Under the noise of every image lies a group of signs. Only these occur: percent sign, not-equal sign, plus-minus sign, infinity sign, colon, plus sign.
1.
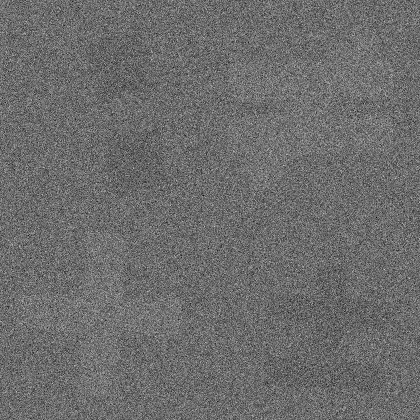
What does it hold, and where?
top left: dark colon; top right: light not-equal sign; bottom left: light plus sign; bottom right: dark plus-minus sign
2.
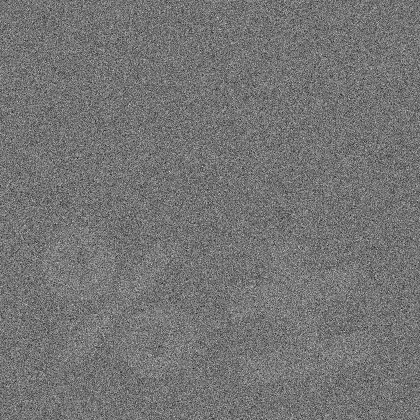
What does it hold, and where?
bottom left: light percent sign; bottom right: light plus-minus sign
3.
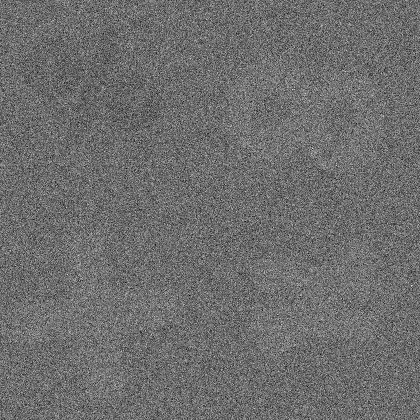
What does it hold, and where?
top left: dark percent sign; top right: light infinity sign; bottom left: light plus sign; bottom right: light not-equal sign
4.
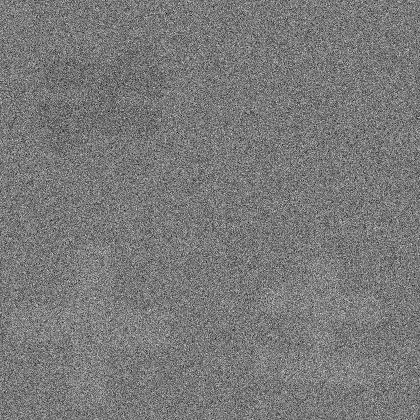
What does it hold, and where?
top left: dark not-equal sign; bottom left: light plus sign; bottom right: light plus-minus sign
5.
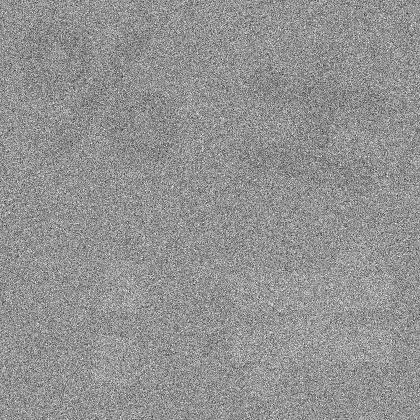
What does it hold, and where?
top left: dark percent sign; top right: dark plus-minus sign; bottom left: light colon; bottom right: light not-equal sign
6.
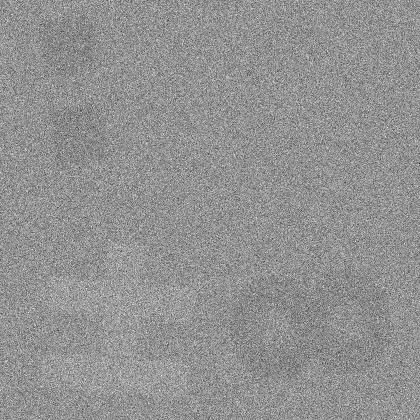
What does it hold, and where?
top left: dark colon; bottom left: light plus-minus sign; bottom right: dark infinity sign
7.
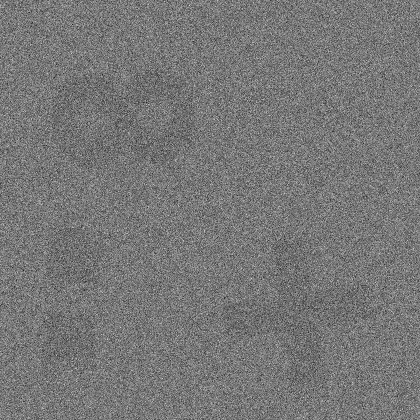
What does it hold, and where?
top left: dark infinity sign; bottom left: dark colon; bottom right: dark plus sign
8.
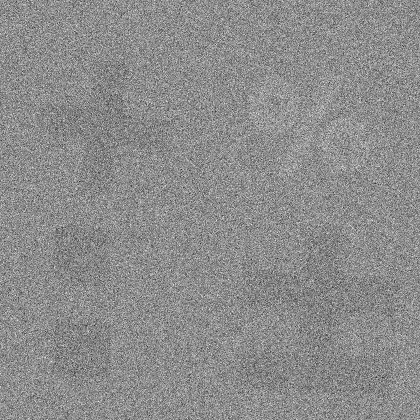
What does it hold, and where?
top left: dark plus sign; top right: light percent sign; bottom left: dark colon; bottom right: dark plus-minus sign
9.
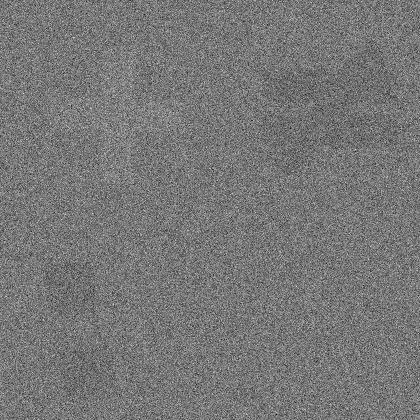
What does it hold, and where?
top left: light plus sign; top right: dark not-equal sign; bottom left: dark colon
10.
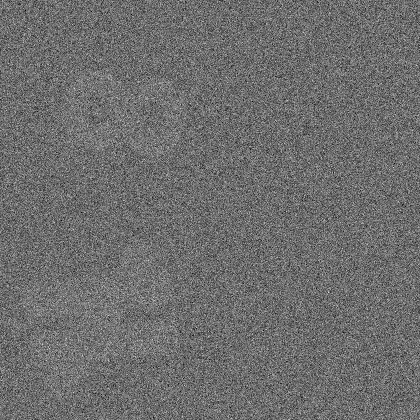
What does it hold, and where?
top left: light infinity sign; bottom left: light not-equal sign
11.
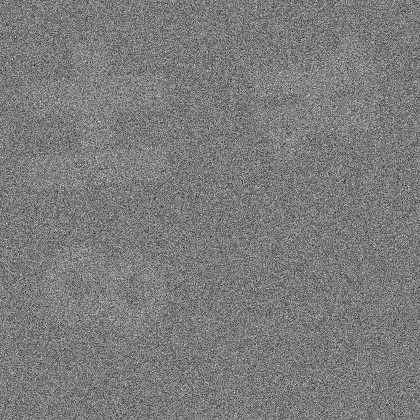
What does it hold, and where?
top left: light plus-minus sign; top right: light not-equal sign; bottom left: light infinity sign
